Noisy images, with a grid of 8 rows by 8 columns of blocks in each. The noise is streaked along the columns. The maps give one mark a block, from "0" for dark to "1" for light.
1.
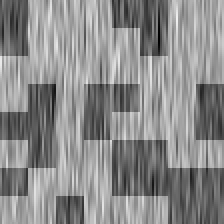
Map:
0 1 1 1 0 0 1 1
0 1 1 1 1 0 1 1
1 1 1 1 1 1 1 1
1 0 1 0 0 1 1 0
0 0 1 0 1 1 1 0
1 0 1 1 0 0 1 1
0 1 1 1 0 0 0 0
1 1 0 1 1 1 0 0
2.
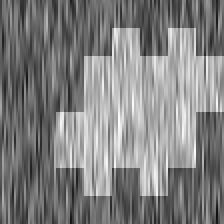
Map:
0 0 0 0 0 0 0 0
0 0 0 0 1 0 1 0
0 0 0 1 1 1 1 1
0 0 0 1 1 1 1 1
0 0 1 1 1 1 1 0
0 0 1 1 1 1 1 0
0 0 0 1 0 1 0 0
0 0 0 0 0 0 0 0
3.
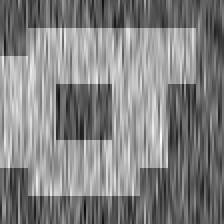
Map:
0 0 0 0 0 0 0 0
0 1 1 1 1 1 1 0
1 1 1 1 1 1 1 0
1 1 0 0 1 1 0 0
1 1 0 0 1 1 0 0
1 1 1 1 1 1 0 0
0 1 1 1 1 0 0 0
0 0 0 0 0 0 0 0
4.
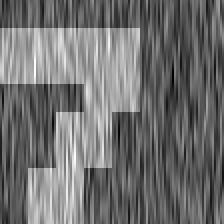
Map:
0 0 0 0 0 0 0 0
1 1 1 1 1 0 0 0
1 1 1 1 1 0 0 0
0 0 0 1 1 0 0 0
0 0 1 1 0 0 0 0
0 0 1 1 0 0 0 0
0 1 1 0 0 0 0 0
0 1 1 0 0 0 0 0
